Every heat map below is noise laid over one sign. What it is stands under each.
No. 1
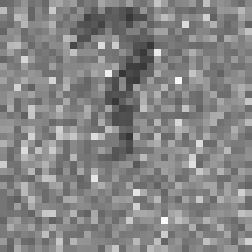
dark question mark
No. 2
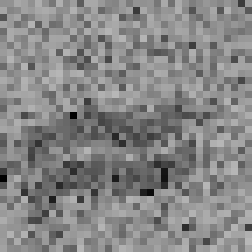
dark approximately sign
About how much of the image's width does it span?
two thirds
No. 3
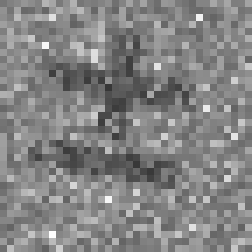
dark plus-minus sign
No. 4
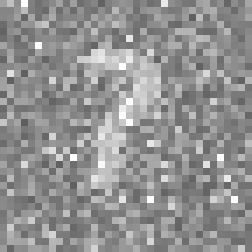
light question mark
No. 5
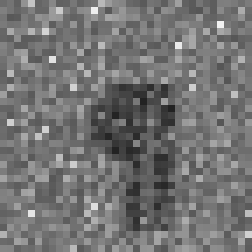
dark pilcrow
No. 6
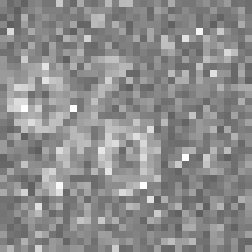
light percent sign
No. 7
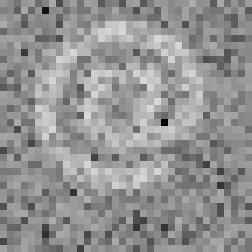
light at sign
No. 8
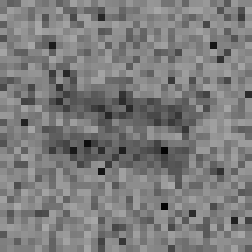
dark equals sign
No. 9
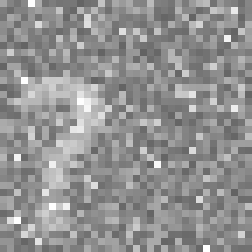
light question mark
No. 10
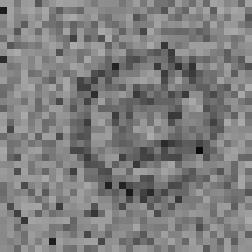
dark at sign
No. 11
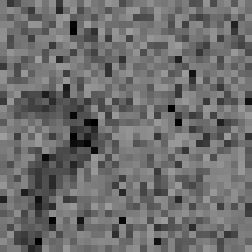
dark question mark
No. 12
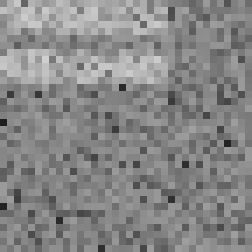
light equals sign
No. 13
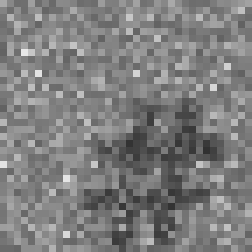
dark hash sign
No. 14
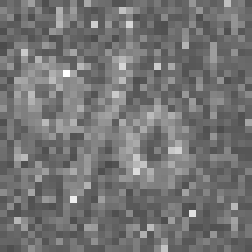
light percent sign
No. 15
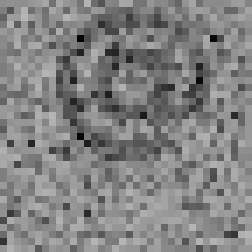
dark at sign
